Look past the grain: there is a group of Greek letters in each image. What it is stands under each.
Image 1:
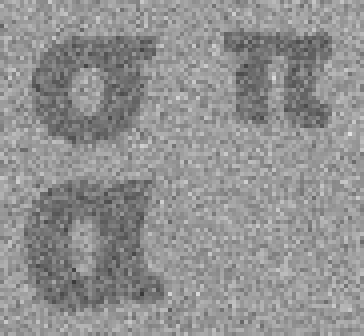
top left: dark sigma; top right: dark pi; bottom left: dark alpha
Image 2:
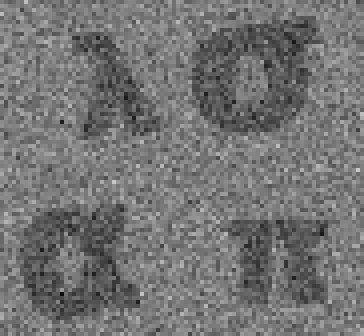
top left: dark lambda; top right: dark sigma; bottom left: dark alpha; bottom right: dark pi
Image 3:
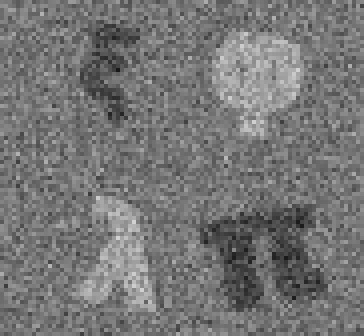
top left: dark xi; top right: light phi; bottom left: light lambda; bottom right: dark pi
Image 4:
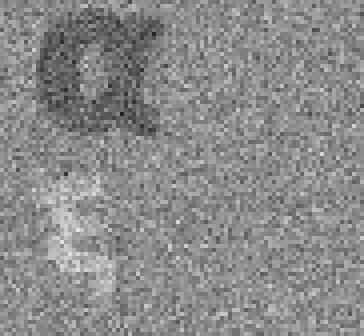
top left: dark alpha; bottom left: light xi
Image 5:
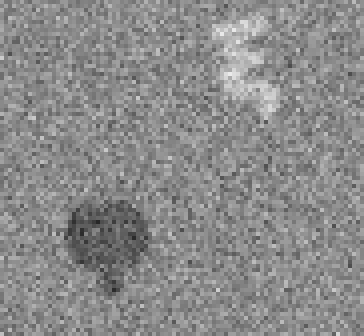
top right: light xi; bottom left: dark phi
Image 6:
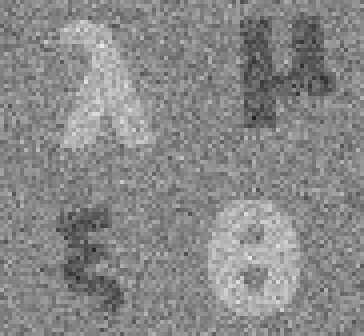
top left: light lambda; top right: dark mu; bottom left: dark xi; bottom right: light theta
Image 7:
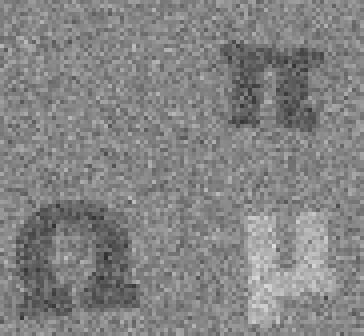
top right: dark pi; bottom left: dark omega; bottom right: light mu
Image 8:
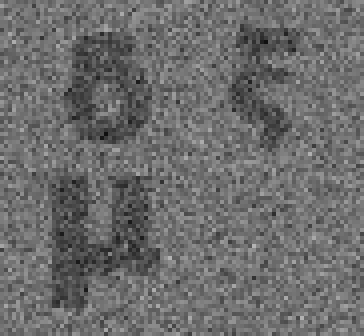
top left: dark delta; top right: dark xi; bottom left: dark mu
